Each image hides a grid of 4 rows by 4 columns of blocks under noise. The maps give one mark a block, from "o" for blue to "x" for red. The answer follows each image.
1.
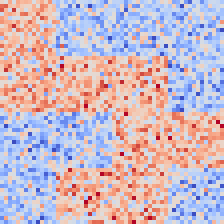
x o o o
x x x o
o o x x
o x x o
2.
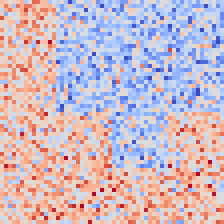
x o o o
x o o o
x x o x
x x x x
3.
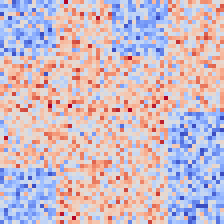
o x o x
x x x x
x x x o
o x x o
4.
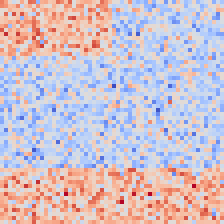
x x o o
o o o o
o o o o
x x x x
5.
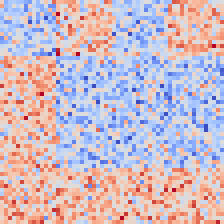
o x o x
x o o o
x o o o
x x x x
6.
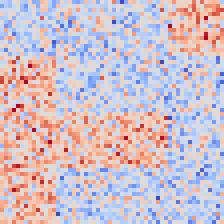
o o o x
x o o o
x x x o
x o o o
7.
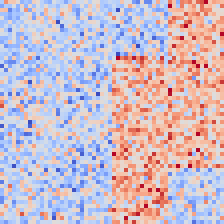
o o o x
o o x x
o o x x
o o x o
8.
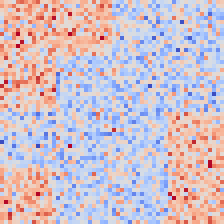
x x o o
x o o o
o o o x
x o o x
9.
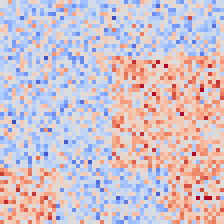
o o o o
o o x x
o o x x
x o o x
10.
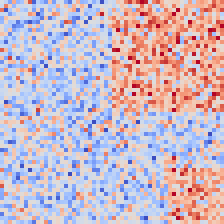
o o x x
o o x x
o o o o
o o o x
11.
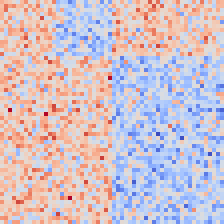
x o x x
x x o o
x x o o
x x o o
